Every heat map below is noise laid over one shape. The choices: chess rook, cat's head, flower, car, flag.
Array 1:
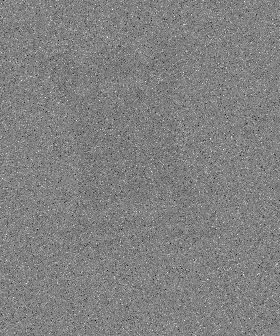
chess rook
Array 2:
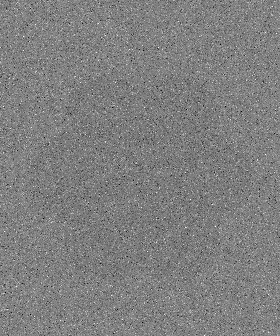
flower
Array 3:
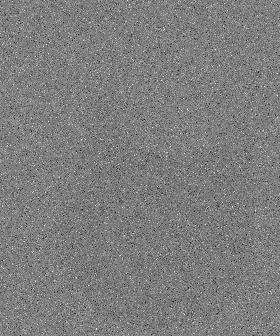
cat's head
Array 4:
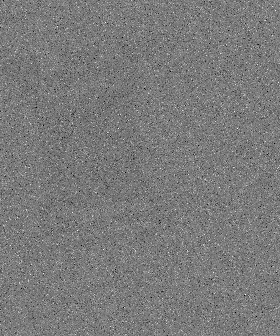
chess rook
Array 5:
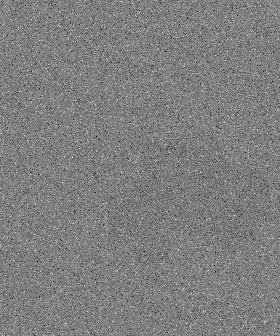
car
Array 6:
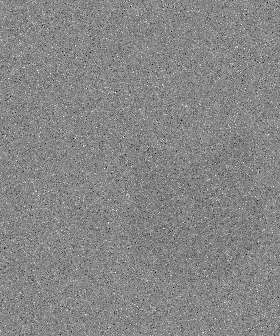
cat's head
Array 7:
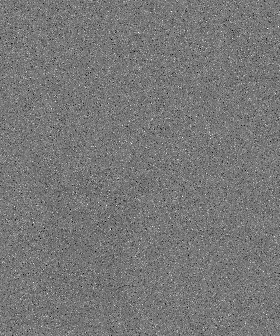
chess rook
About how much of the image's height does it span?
half
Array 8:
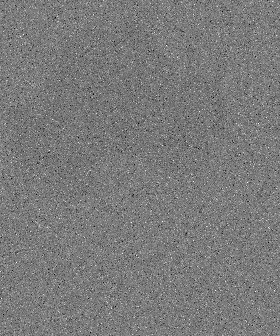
car
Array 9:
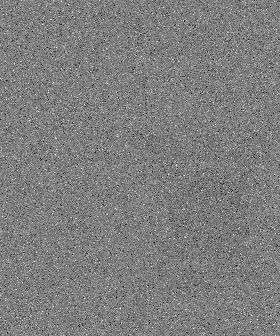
chess rook
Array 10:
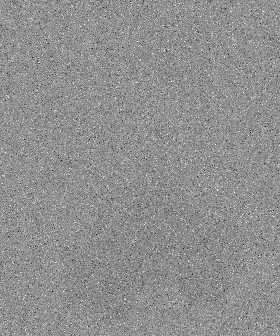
car
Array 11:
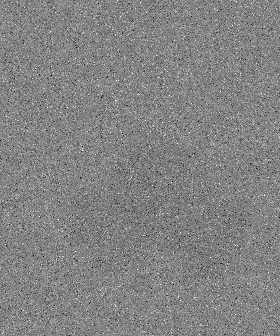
car
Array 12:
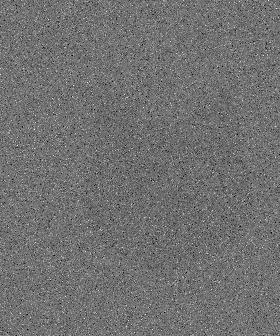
cat's head
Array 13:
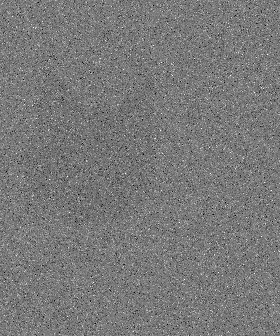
cat's head
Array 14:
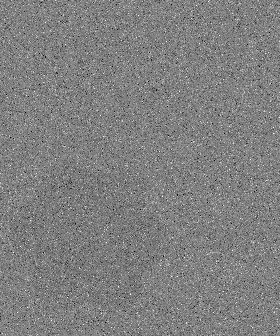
flower
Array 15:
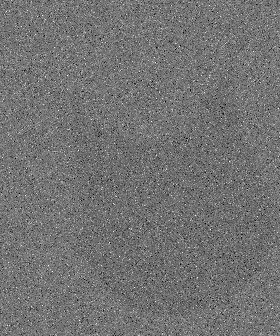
cat's head
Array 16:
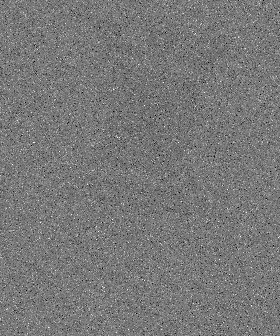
chess rook
